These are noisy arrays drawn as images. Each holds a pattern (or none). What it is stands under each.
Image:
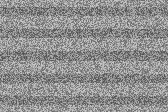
horizontal stripes
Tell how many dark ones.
5
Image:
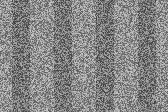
vertical stripes
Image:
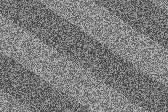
diagonal stripes
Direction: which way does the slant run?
top left to bottom right
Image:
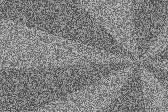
spokes from one point
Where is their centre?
middle right
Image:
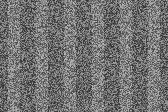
vertical stripes
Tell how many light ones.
6
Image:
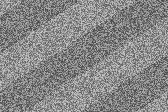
diagonal stripes
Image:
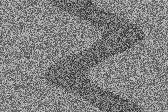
a wavy band
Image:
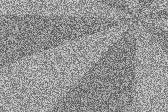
spokes from one point
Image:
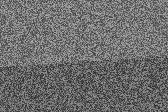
a sharp edge
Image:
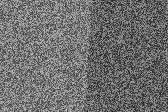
a sharp edge
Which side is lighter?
left
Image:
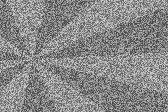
spokes from one point
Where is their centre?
middle left
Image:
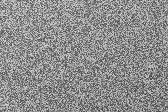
a smooth slope
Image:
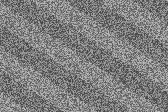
diagonal stripes
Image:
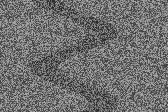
a wavy band
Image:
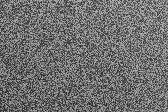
a smooth slope
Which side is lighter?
top right
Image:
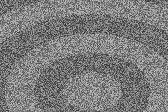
rings round one point
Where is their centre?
bottom middle
